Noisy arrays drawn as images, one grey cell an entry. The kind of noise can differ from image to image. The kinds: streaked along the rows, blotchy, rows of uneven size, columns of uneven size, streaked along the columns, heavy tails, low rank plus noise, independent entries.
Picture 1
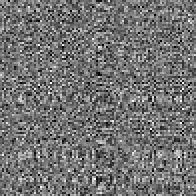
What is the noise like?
low rank plus noise
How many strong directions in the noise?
two
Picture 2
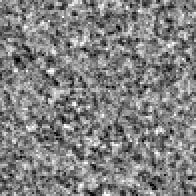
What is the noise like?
blotchy
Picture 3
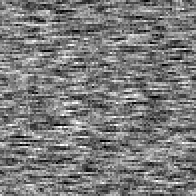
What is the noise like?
streaked along the rows
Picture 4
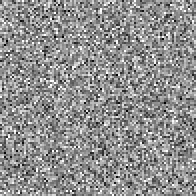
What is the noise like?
independent entries
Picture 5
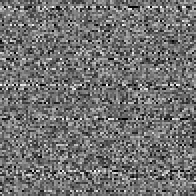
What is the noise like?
rows of uneven size
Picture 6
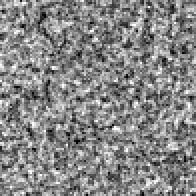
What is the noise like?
blotchy
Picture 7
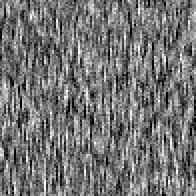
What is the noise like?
streaked along the columns
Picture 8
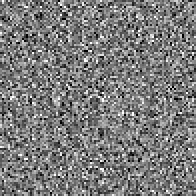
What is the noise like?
low rank plus noise
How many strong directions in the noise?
five to eight
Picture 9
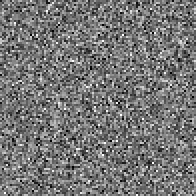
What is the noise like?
independent entries
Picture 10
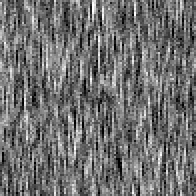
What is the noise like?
streaked along the columns
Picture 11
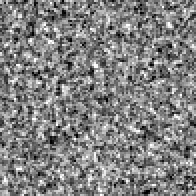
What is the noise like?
blotchy
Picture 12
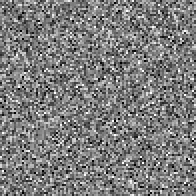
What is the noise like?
independent entries
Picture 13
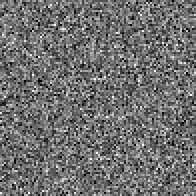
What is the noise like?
independent entries
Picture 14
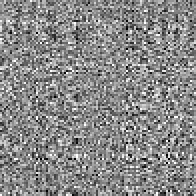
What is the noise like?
low rank plus noise
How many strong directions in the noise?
two
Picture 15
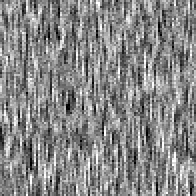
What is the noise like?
streaked along the columns
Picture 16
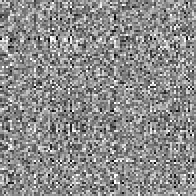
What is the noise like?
low rank plus noise
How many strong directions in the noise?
two
